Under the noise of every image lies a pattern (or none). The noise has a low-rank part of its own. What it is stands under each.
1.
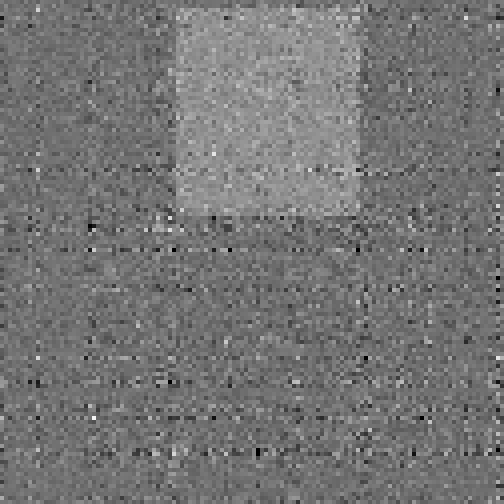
one block
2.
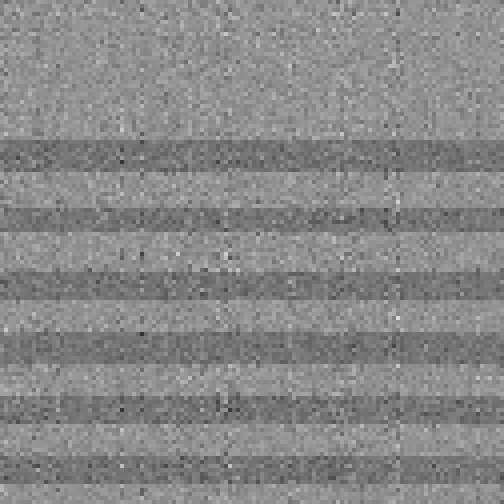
bands of rows
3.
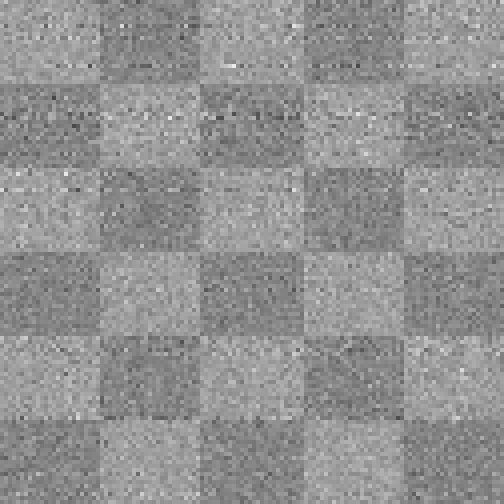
a checkerboard
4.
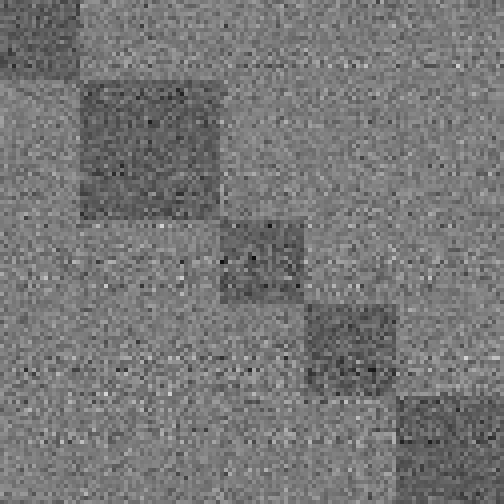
blocks along the diagonal
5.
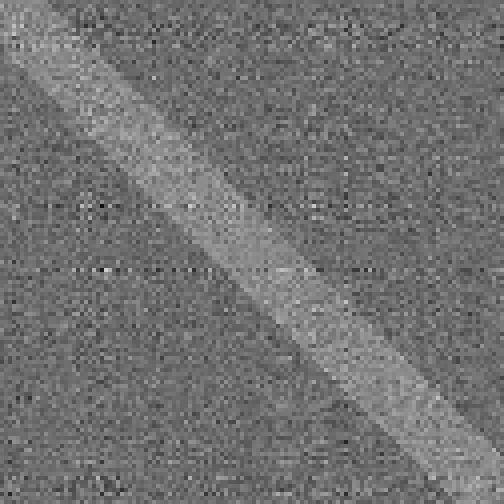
a diagonal band
